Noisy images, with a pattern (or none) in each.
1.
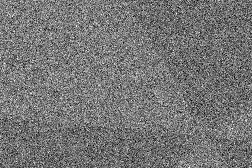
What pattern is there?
spokes from one point
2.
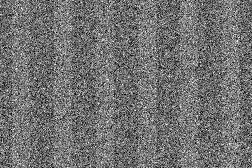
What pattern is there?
vertical stripes
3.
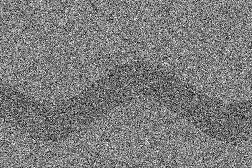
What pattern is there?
a wavy band
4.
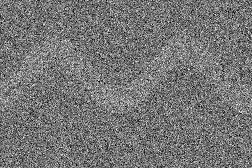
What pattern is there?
a wavy band
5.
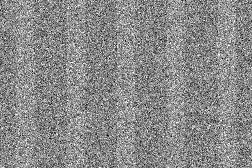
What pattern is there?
vertical stripes
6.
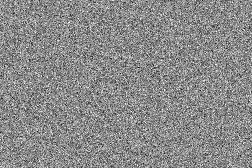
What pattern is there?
only noise
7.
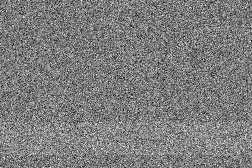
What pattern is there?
one horizontal stripe
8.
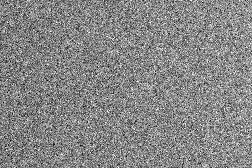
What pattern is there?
a smooth slope
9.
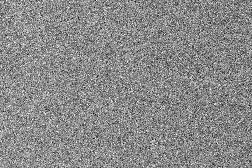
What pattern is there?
a smooth slope
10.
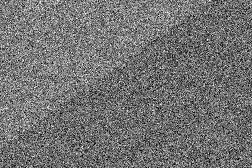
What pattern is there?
a sharp edge
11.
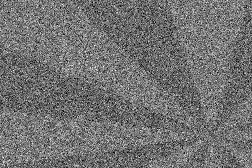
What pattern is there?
spokes from one point
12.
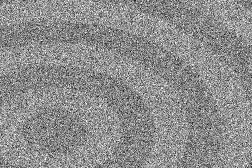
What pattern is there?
rings round one point
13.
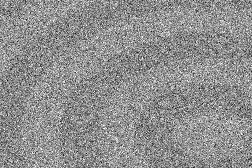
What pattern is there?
rings round one point
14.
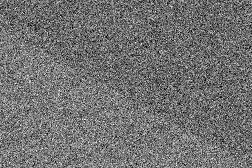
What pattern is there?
a sharp edge
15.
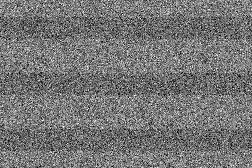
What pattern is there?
horizontal stripes
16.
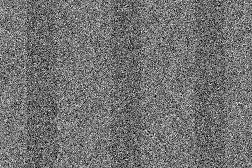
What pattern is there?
vertical stripes
